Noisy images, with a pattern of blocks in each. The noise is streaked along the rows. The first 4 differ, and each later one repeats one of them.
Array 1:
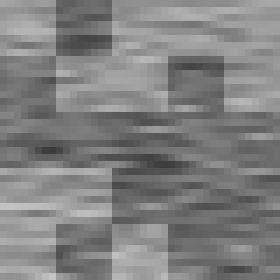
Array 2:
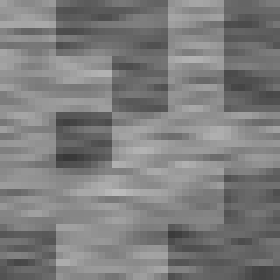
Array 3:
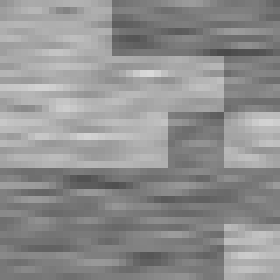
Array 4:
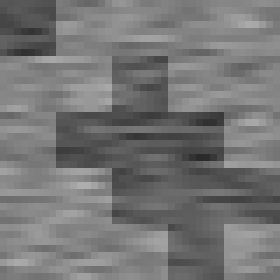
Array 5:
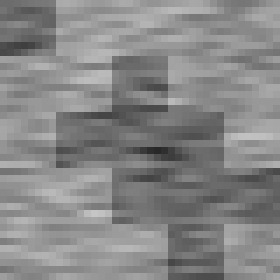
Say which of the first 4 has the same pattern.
4
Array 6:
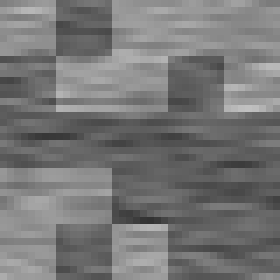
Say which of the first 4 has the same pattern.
1
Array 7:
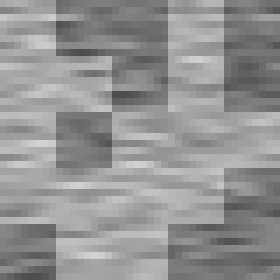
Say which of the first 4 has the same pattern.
2
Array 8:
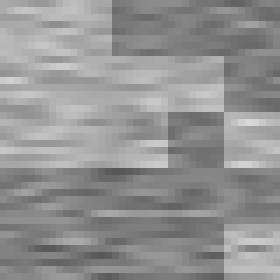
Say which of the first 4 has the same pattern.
3
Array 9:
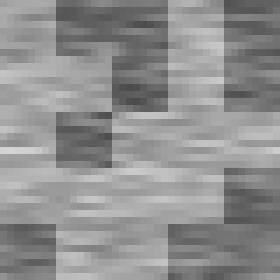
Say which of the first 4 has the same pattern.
2
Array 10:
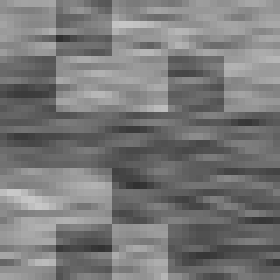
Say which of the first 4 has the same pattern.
1
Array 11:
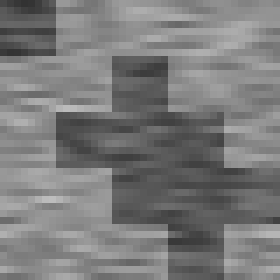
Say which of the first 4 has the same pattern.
4
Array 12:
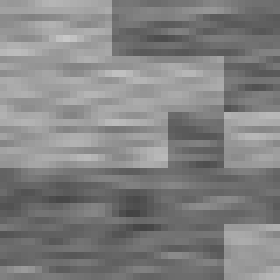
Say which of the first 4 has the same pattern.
3
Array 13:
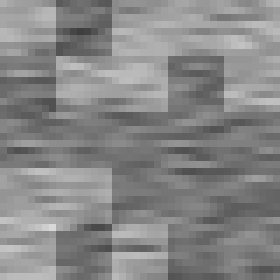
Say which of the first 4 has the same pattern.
1
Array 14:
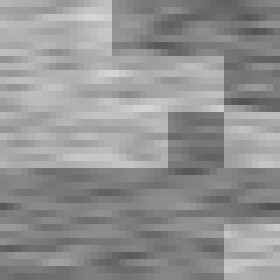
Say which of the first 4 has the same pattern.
3
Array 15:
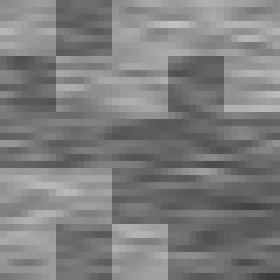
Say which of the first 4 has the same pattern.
1
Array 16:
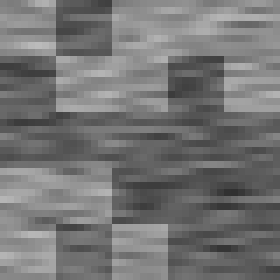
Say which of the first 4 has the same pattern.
1
